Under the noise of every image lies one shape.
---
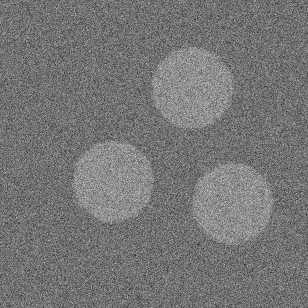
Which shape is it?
three dots
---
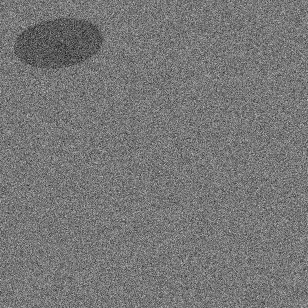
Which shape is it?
ellipse
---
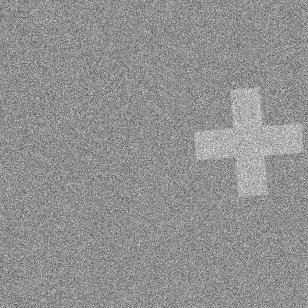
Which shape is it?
cross
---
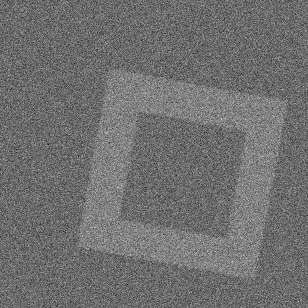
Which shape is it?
square frame
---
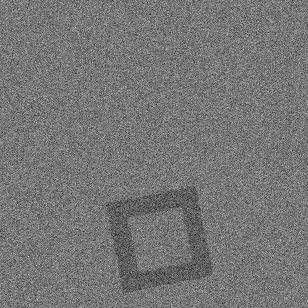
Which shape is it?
square frame
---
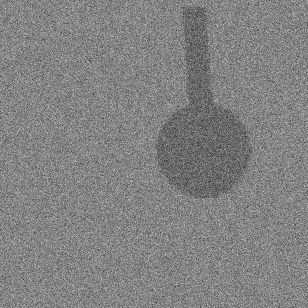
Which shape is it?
lollipop
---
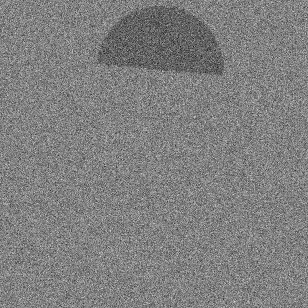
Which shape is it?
half disc
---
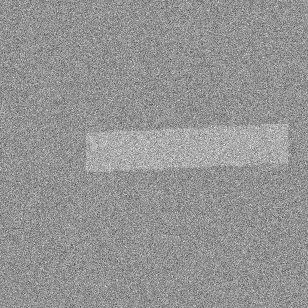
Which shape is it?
bar
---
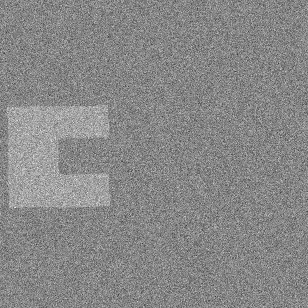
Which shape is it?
square with a notch
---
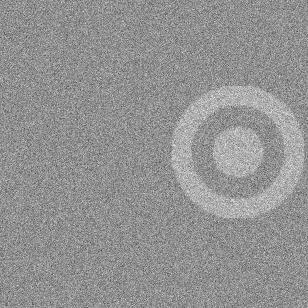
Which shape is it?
bullseye
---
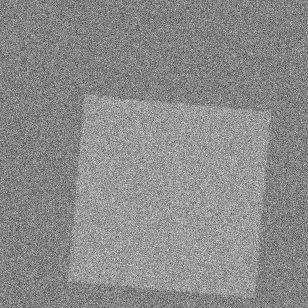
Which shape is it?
square
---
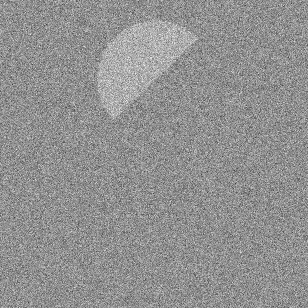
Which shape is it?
half disc
